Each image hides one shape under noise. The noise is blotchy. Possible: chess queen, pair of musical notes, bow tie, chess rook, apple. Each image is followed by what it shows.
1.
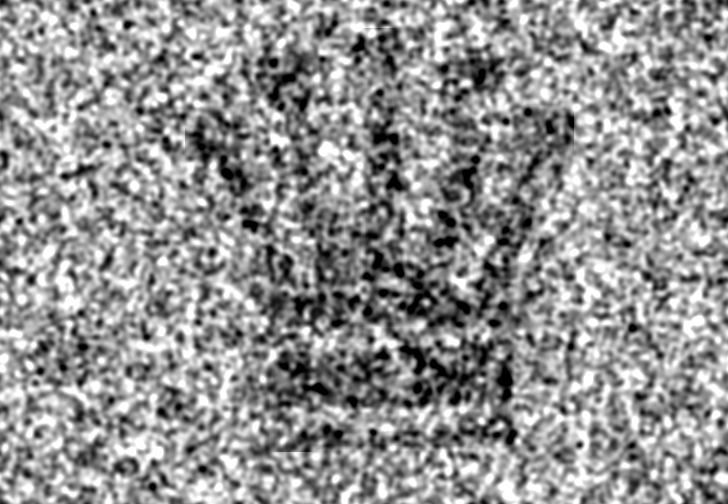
chess queen
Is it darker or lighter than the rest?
darker
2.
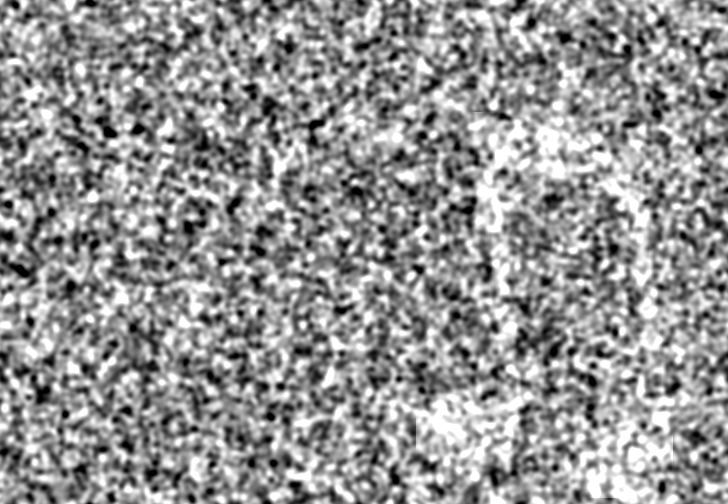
pair of musical notes
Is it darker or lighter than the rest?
lighter
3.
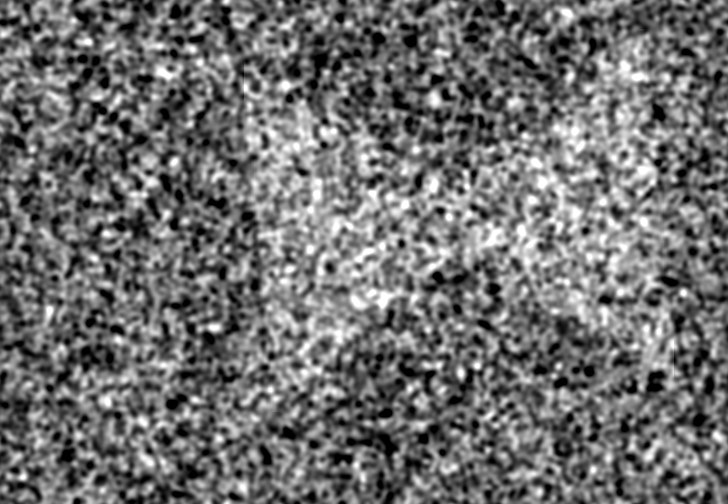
bow tie
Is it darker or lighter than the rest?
lighter
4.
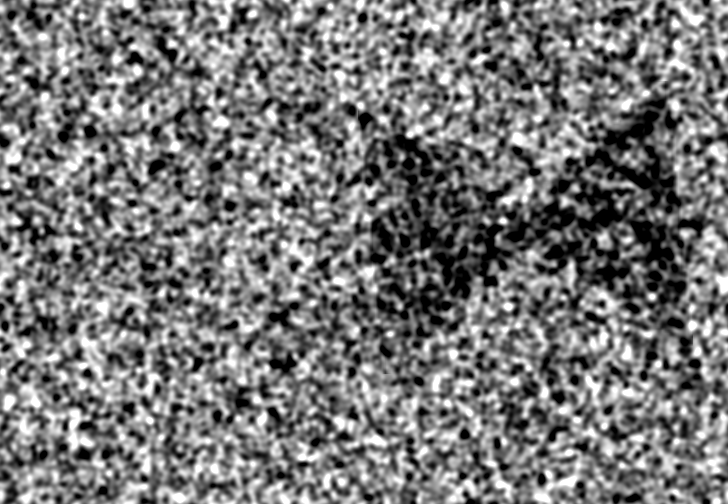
bow tie
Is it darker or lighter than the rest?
darker
